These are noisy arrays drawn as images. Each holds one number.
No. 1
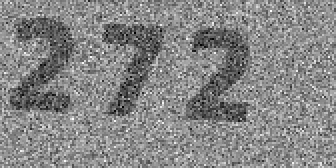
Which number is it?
272
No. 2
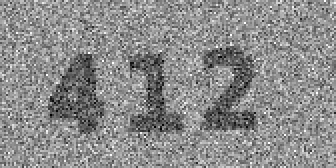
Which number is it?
412
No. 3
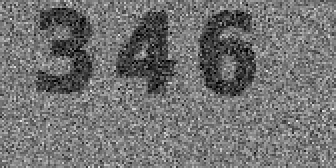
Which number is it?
346
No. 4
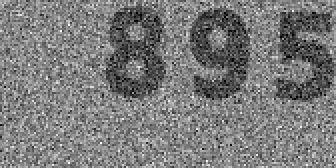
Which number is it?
895
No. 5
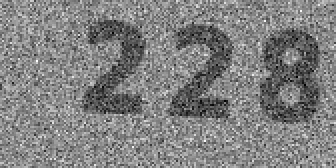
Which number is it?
228
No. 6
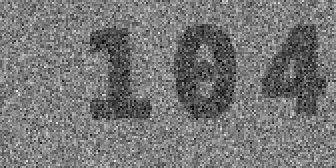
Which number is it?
104
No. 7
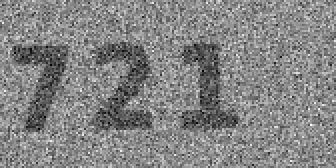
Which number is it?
721
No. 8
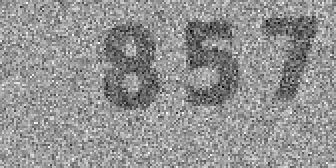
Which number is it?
857
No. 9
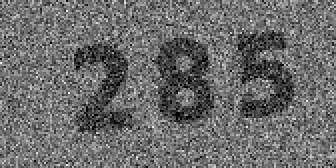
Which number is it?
285
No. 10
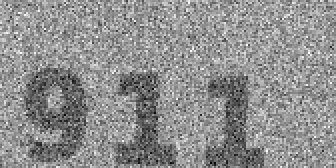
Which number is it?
911
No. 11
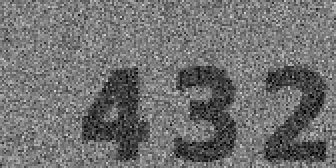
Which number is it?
432
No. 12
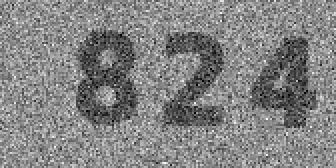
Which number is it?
824
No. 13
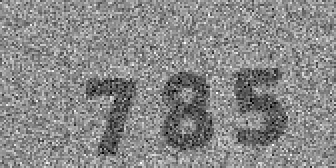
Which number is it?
785
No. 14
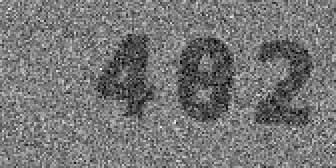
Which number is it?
402
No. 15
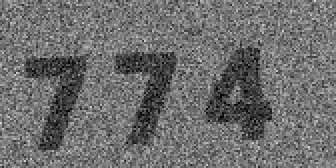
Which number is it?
774
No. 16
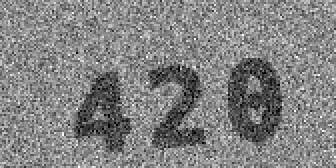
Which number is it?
420
